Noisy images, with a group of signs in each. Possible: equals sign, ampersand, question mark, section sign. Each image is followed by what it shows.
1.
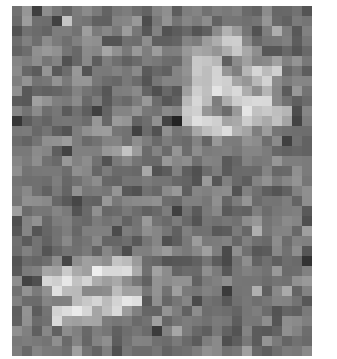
top right: ampersand; bottom left: equals sign
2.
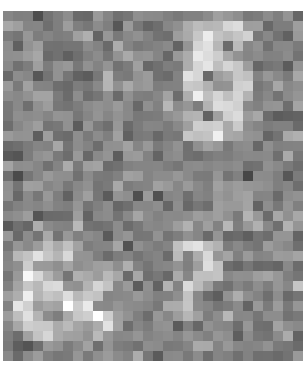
top right: section sign; bottom left: ampersand; bottom right: question mark
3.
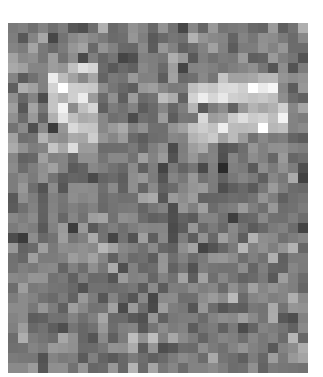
top left: section sign; top right: equals sign
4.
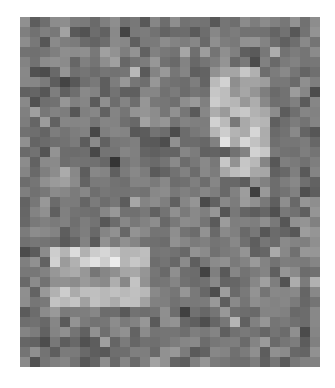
top right: section sign; bottom left: equals sign
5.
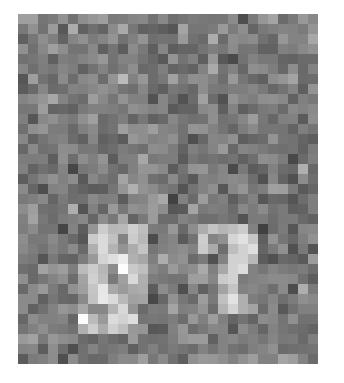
bottom left: section sign; bottom right: question mark
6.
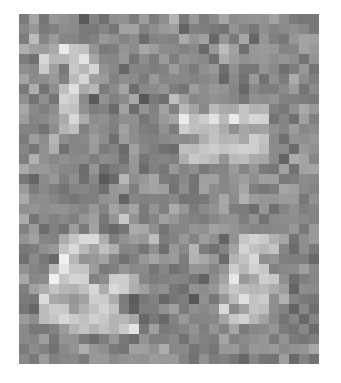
top left: question mark; top right: equals sign; bottom left: ampersand; bottom right: section sign
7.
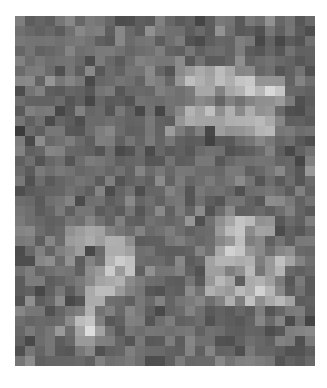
top right: equals sign; bottom left: question mark; bottom right: ampersand
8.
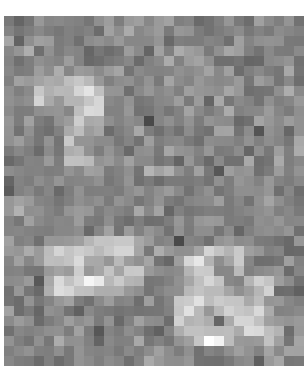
top left: question mark; bottom left: equals sign; bottom right: ampersand
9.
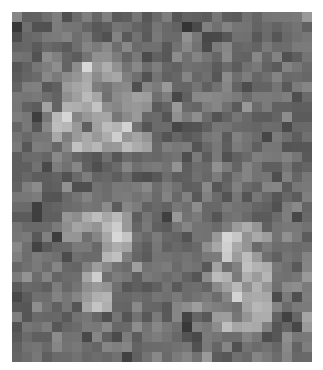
top left: ampersand; bottom left: question mark; bottom right: section sign
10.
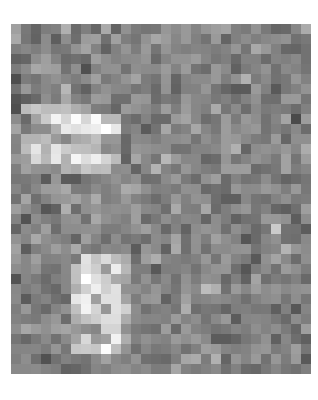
top left: equals sign; bottom left: section sign
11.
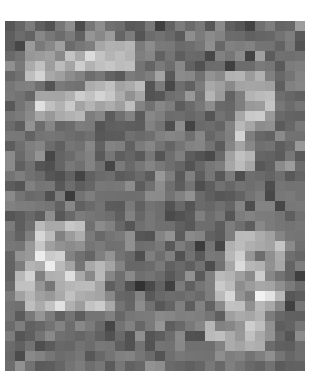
top left: equals sign; top right: question mark; bottom left: ampersand; bottom right: section sign
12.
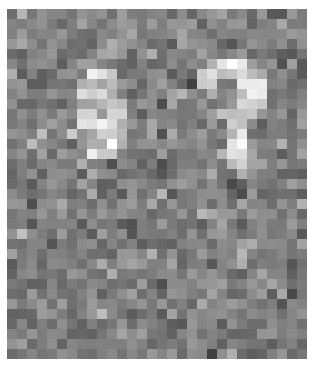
top left: section sign; top right: question mark
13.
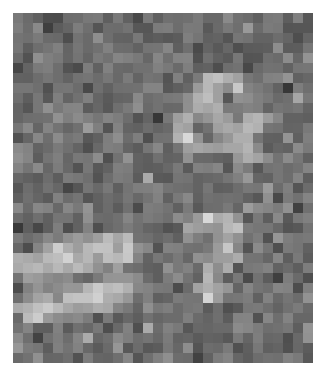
top right: ampersand; bottom left: equals sign; bottom right: question mark
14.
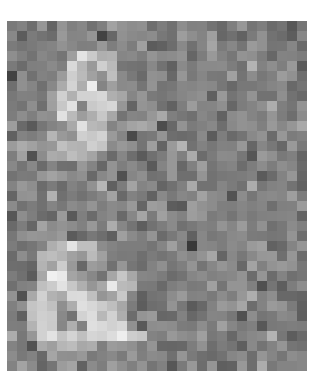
top left: section sign; bottom left: ampersand
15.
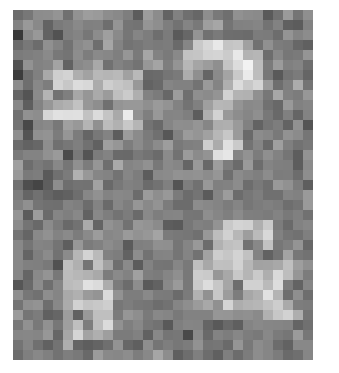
top left: equals sign; top right: question mark; bottom left: section sign; bottom right: ampersand
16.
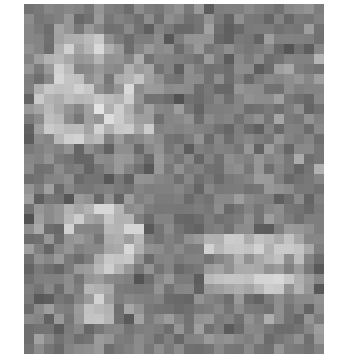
top left: ampersand; bottom left: question mark; bottom right: equals sign
